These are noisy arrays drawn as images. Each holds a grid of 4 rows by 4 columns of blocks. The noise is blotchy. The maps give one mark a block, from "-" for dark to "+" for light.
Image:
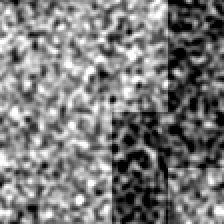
+ + + -
+ + + -
+ + - -
+ + - +
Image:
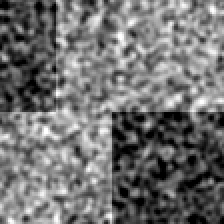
- + + +
- + + +
+ + - -
+ + - -
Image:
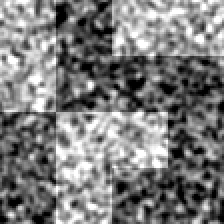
+ - + +
+ - - -
- + + -
- + - -
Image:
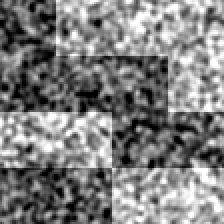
- + + +
- - - +
+ + - -
- - + +
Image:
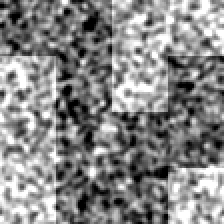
- - + +
+ - + -
+ - - -
+ - - +
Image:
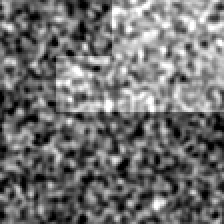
- - + +
- + + +
- - - -
- - - -
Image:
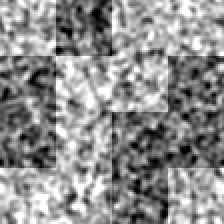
+ - + +
- + + -
- + - -
+ + - +
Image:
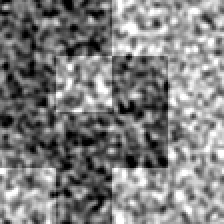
- - + +
- + - +
- - - +
+ - + +
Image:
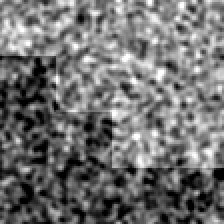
+ + + +
- + + +
- - + +
- - - -
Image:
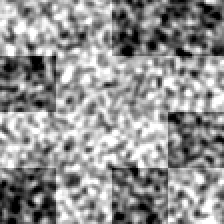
+ + - -
- + + +
+ + + -
- + - +
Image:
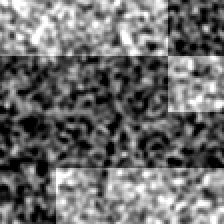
+ + + -
- - - +
- - - -
- + + +
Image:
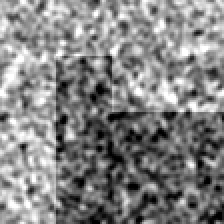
+ + + +
+ - + +
+ - - -
+ - - -
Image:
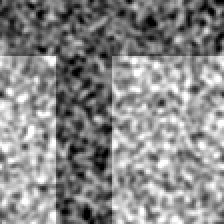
- - - -
+ - + +
+ - + +
+ - + +
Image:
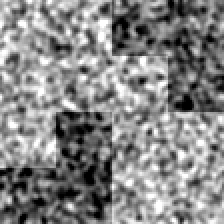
+ + - -
+ + + -
+ - + +
- - + +
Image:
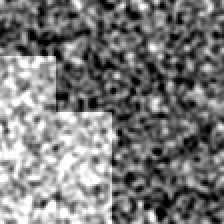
- - - -
+ - - -
+ + - -
+ + - -
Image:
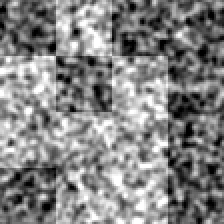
- + - -
+ - + -
+ + + -
- + + -
